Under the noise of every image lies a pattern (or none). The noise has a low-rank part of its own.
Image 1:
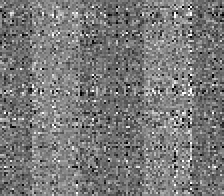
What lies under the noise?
vertical stripes
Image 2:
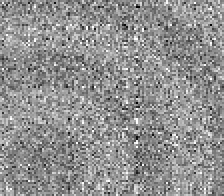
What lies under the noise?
rings round one point
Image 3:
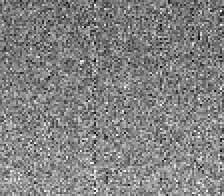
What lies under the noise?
a smooth slope
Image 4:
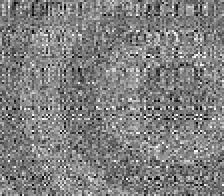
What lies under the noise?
rings round one point
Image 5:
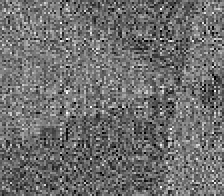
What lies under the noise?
spokes from one point
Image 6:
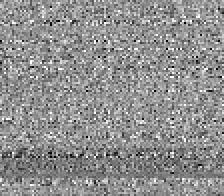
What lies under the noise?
one horizontal stripe
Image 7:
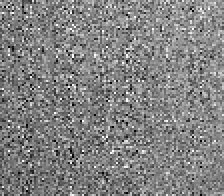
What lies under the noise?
a smooth slope
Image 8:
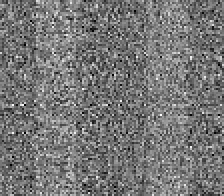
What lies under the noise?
vertical stripes
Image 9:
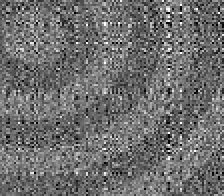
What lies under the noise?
rings round one point
